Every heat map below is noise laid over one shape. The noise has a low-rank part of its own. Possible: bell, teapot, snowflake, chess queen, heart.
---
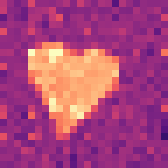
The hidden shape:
heart
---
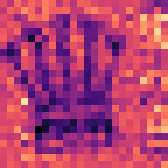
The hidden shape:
chess queen
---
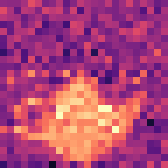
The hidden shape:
teapot
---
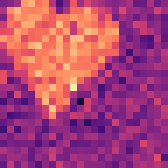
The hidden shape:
heart
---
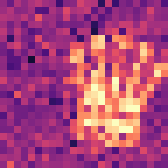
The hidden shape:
chess queen
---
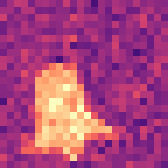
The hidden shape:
bell
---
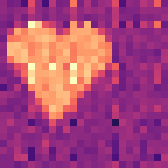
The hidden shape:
heart
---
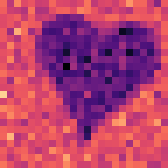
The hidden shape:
heart
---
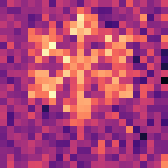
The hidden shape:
snowflake
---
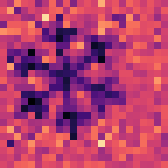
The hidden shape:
snowflake
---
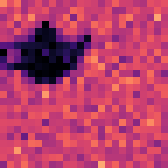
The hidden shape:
teapot
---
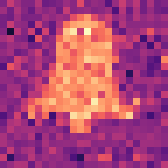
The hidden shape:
bell
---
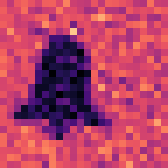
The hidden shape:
bell
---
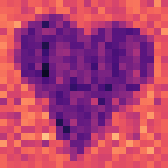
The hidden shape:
heart
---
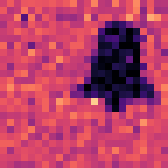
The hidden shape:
bell
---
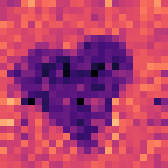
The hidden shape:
heart
